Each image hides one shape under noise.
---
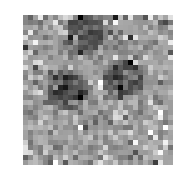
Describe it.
dark three dots
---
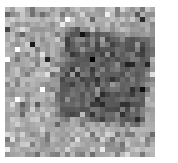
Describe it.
dark square
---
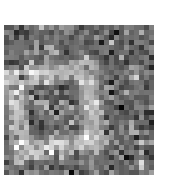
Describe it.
light square frame
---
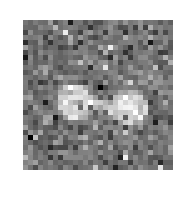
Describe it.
light dumbbell
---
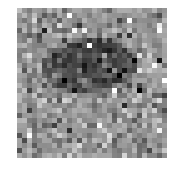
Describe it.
dark ellipse
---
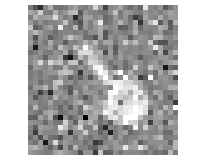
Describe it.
light lollipop
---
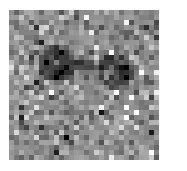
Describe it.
dark dumbbell
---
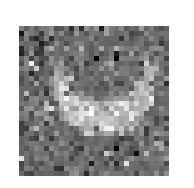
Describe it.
light crescent
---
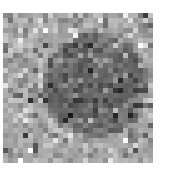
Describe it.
dark disc
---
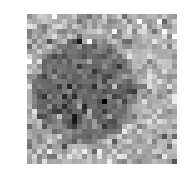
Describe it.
dark disc
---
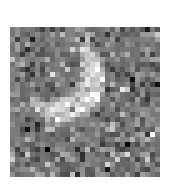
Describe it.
light crescent
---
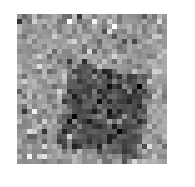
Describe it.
dark square
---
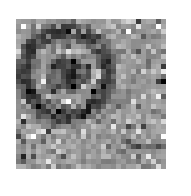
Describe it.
dark bullseye
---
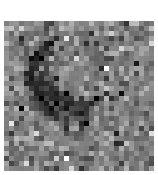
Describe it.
dark crescent
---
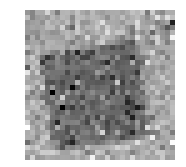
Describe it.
dark square
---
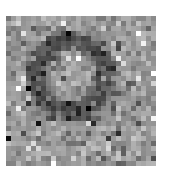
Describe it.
dark ring
